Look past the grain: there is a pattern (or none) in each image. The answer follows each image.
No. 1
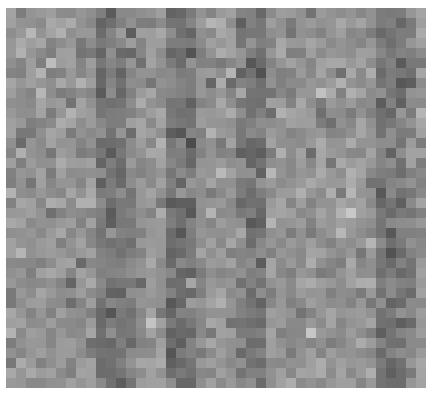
bands of columns
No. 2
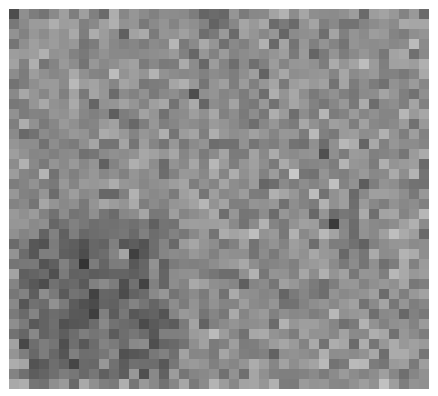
one block
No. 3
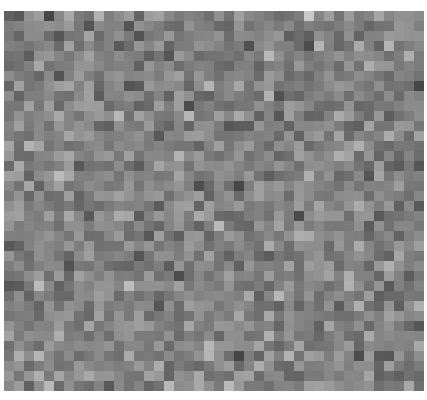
only noise
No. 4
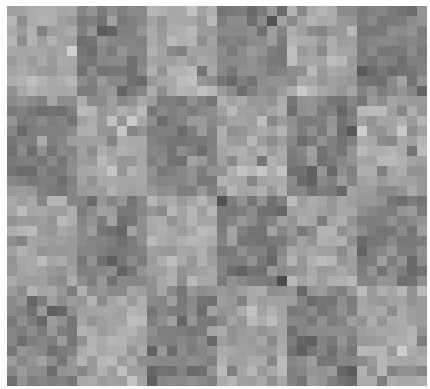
a checkerboard
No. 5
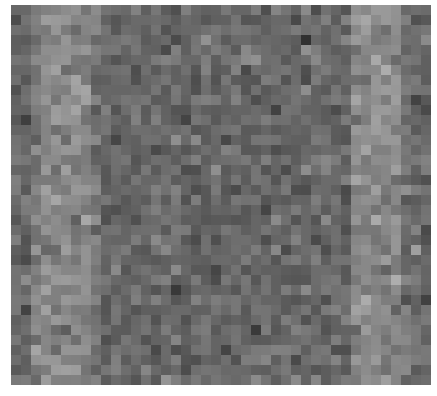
bands of columns
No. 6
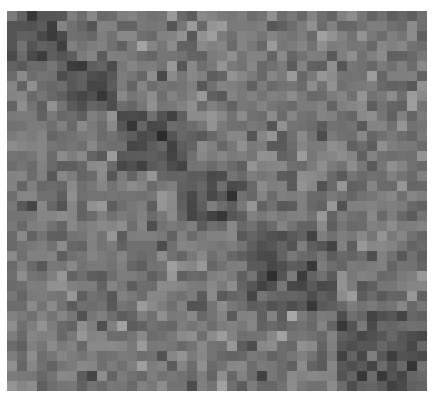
blocks along the diagonal
